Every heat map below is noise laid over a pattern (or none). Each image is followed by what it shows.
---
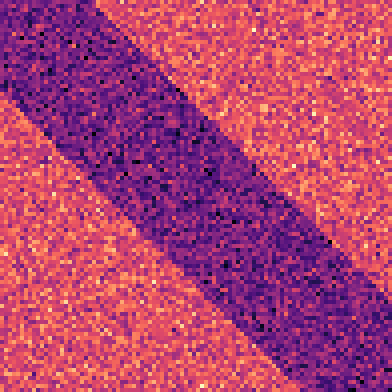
a diagonal band
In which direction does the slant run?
top left to bottom right
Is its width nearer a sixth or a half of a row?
a half
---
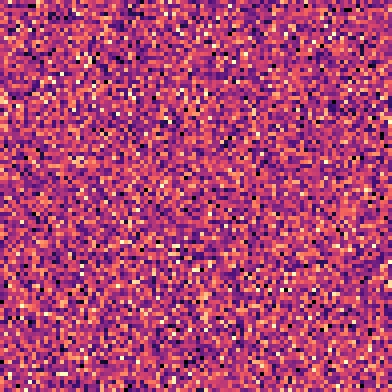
only noise
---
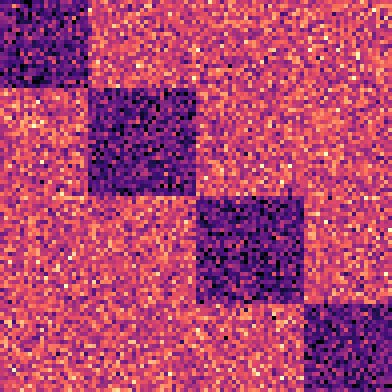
blocks along the diagonal
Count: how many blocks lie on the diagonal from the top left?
4
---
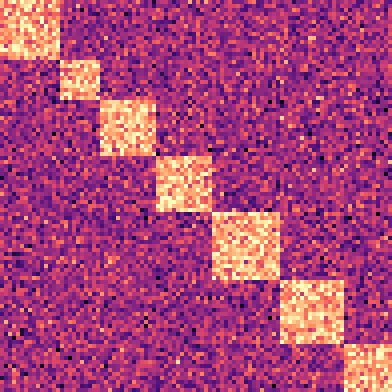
blocks along the diagonal
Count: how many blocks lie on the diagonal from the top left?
7
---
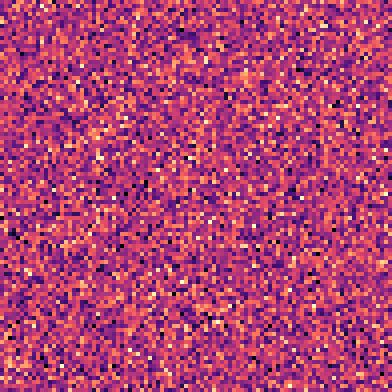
only noise
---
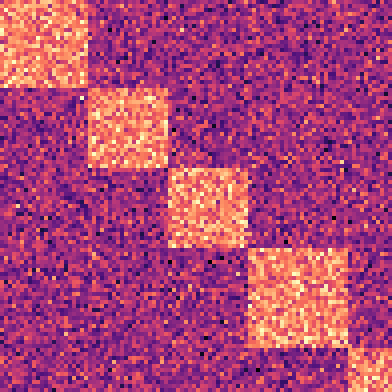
blocks along the diagonal
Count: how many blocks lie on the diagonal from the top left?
5
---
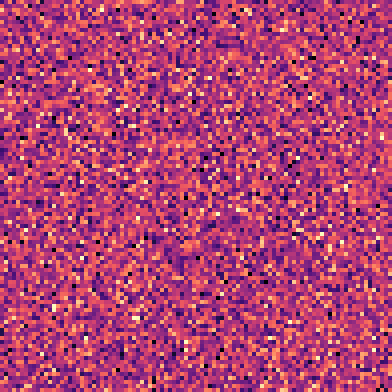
only noise
